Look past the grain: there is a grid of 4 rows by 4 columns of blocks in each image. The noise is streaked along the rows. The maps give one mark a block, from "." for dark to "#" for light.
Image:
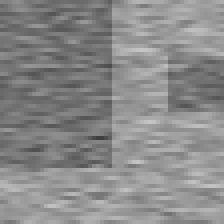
. . # #
. . # .
. . # #
# # # #
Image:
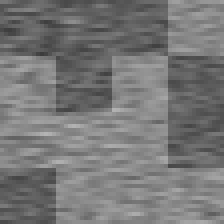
. . . #
# . # .
# # # .
. # # #
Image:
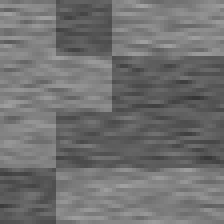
# . # #
# # . .
# . . .
. # # #
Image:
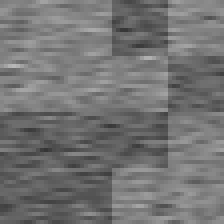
# # . #
# # # .
. . . #
. . # #
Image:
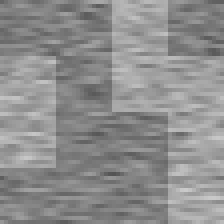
. . # .
# . # #
# . . #
. . . #
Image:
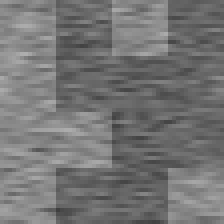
# . # .
# . . .
# # . .
# . . #
